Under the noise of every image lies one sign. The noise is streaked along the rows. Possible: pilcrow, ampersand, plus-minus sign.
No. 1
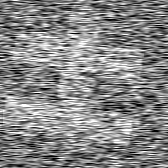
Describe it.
light plus-minus sign
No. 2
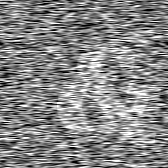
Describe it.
light ampersand
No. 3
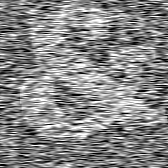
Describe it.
light ampersand
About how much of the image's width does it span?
nearly all
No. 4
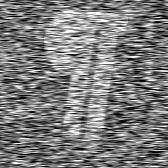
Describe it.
light pilcrow
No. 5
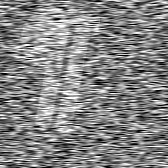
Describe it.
light pilcrow
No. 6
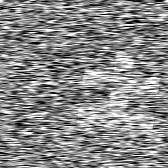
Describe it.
light plus-minus sign
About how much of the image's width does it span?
half
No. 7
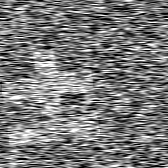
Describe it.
light plus-minus sign
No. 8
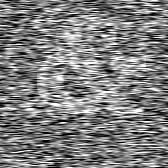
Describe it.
light ampersand
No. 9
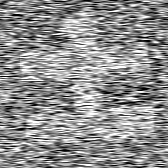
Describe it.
light plus-minus sign
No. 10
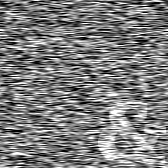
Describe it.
light ampersand, bottom right
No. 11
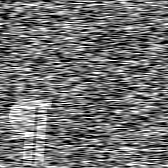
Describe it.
light pilcrow, bottom left
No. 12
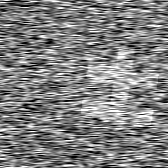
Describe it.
light plus-minus sign
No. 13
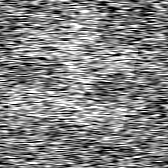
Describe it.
light plus-minus sign
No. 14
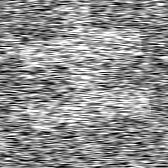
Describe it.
light plus-minus sign
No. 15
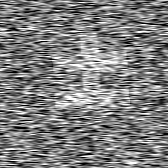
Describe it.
light plus-minus sign
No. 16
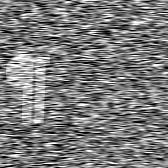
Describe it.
light pilcrow, middle left
